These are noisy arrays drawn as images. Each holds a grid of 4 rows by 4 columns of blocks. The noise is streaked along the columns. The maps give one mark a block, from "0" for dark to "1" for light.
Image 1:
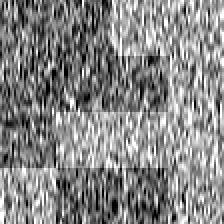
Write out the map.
0 0 1 1
0 0 0 1
0 1 1 1
1 0 0 1
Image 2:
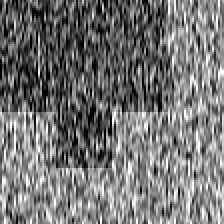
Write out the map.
0 0 0 1
0 0 0 1
1 0 1 1
1 1 1 1
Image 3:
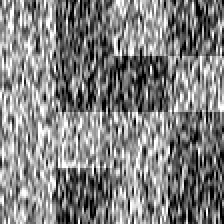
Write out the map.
1 0 1 0
1 0 0 1
1 1 1 0
1 0 1 0
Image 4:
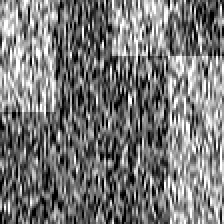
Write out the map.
1 0 1 0
1 0 0 1
0 0 0 1
0 0 0 1
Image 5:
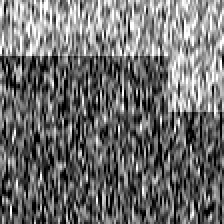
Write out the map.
1 1 1 1
0 0 0 1
0 0 0 0
0 0 0 0
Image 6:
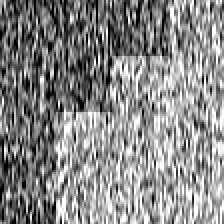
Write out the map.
0 0 0 1
0 0 1 1
0 1 1 1
0 1 1 1
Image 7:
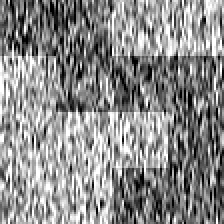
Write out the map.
0 0 1 1
1 0 0 0
1 1 1 0
1 1 0 0
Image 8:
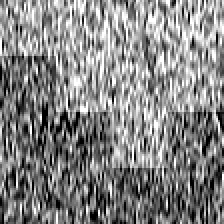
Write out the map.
1 1 1 1
0 1 1 1
0 0 1 0
0 0 0 0
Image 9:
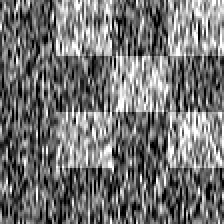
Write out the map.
0 1 0 1
0 0 1 0
0 1 0 1
0 0 0 0
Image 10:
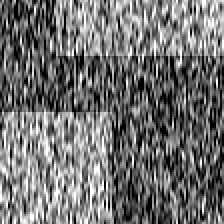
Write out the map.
0 1 1 1
0 0 0 0
1 1 0 0
1 1 0 0
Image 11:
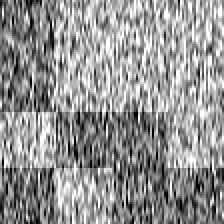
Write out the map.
0 1 1 1
0 1 1 1
1 0 0 1
0 1 0 0
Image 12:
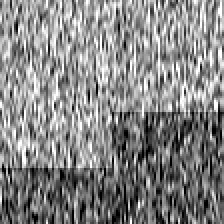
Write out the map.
1 1 1 1
1 1 1 1
1 1 0 0
0 0 0 0
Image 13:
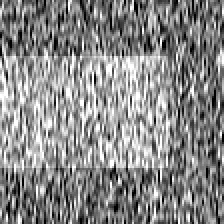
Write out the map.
0 0 0 0
1 1 1 0
1 1 1 0
0 0 0 0
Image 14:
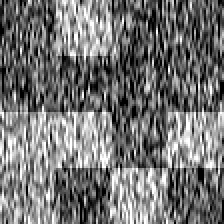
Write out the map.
0 1 0 0
0 0 0 0
1 1 0 1
1 0 1 0
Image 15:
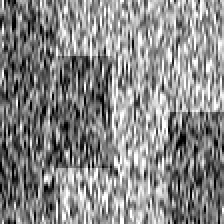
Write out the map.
0 1 1 1
0 0 1 1
0 0 1 0
0 1 1 0
